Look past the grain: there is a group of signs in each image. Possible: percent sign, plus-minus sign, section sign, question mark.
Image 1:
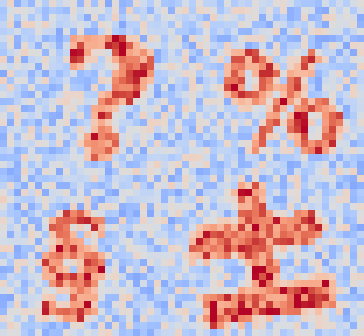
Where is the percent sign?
top right
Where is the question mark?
top left
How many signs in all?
4
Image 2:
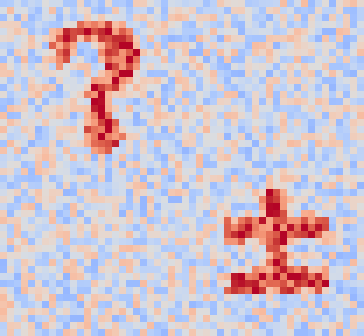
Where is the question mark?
top left
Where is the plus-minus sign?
bottom right
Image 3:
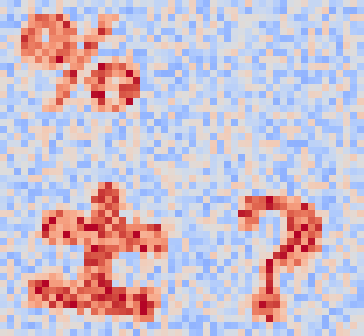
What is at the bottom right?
question mark
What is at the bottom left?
plus-minus sign
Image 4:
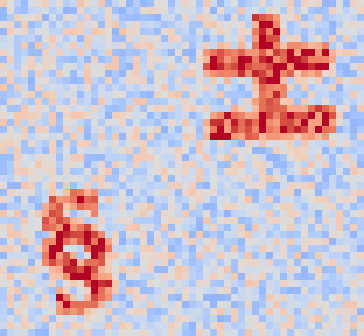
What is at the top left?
nothing
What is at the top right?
plus-minus sign
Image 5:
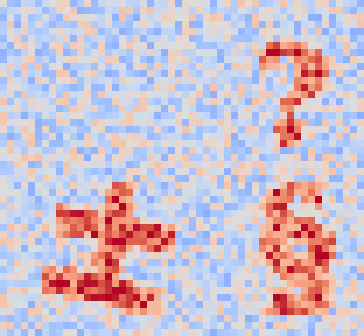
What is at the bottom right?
section sign
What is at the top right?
question mark
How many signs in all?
3
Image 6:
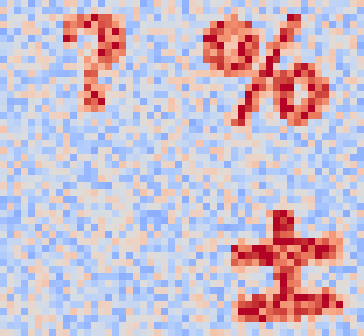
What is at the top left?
question mark
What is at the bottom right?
plus-minus sign
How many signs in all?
3
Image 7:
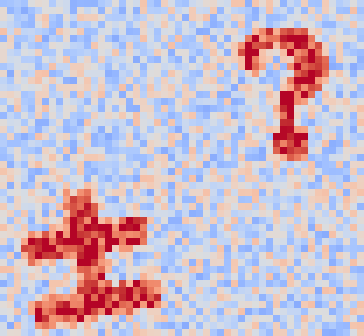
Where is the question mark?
top right
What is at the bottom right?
nothing
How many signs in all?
2
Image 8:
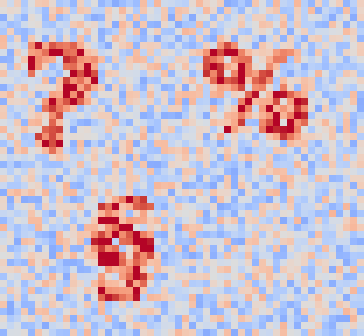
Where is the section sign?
bottom left
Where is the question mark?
top left
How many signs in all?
3
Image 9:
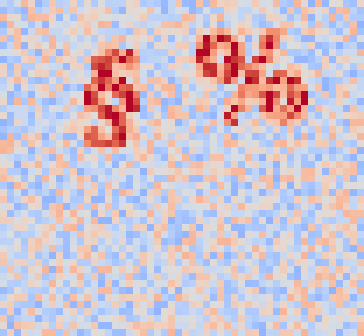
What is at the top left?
section sign
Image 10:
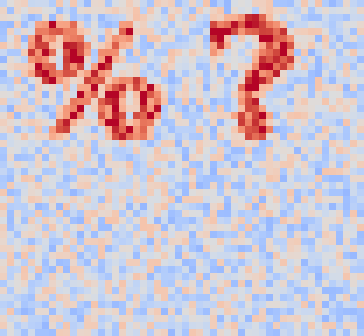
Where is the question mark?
top right
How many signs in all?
2
